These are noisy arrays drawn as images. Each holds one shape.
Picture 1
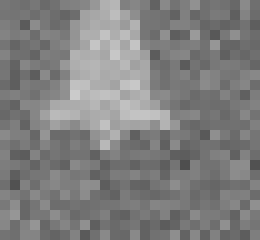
bell
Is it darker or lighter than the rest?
lighter
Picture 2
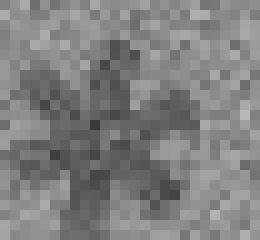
asterisk
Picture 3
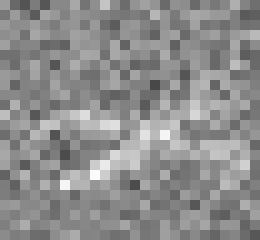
pair of scissors
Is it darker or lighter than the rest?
lighter
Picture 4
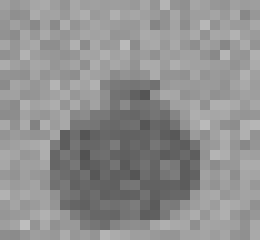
apple
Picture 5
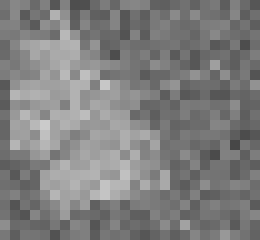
chess knight
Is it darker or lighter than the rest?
lighter
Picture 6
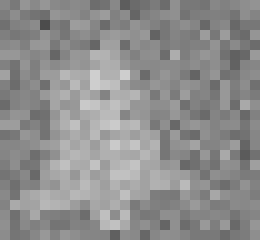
bell
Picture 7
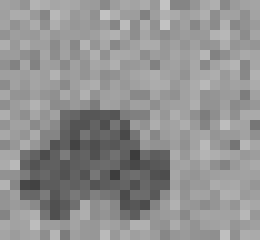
car
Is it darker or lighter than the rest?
darker
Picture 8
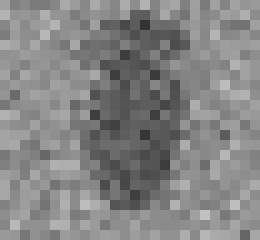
footprint
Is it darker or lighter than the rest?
darker
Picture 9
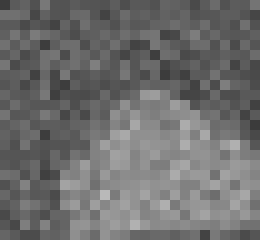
cloud
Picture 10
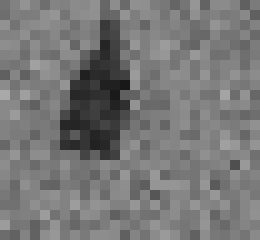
bottle
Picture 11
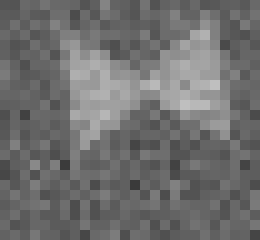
bow tie
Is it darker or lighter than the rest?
lighter
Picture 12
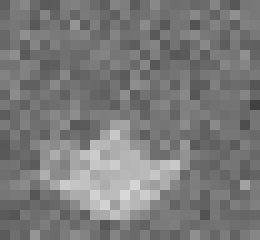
teapot
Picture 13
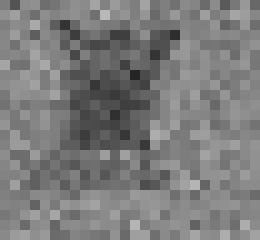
chess rook
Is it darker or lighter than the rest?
darker
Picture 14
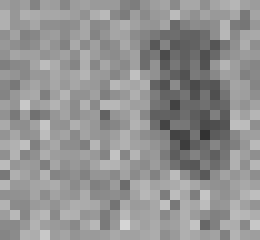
footprint
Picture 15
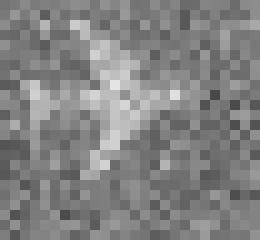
airplane
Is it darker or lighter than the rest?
lighter
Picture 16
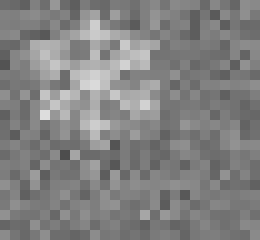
snowflake
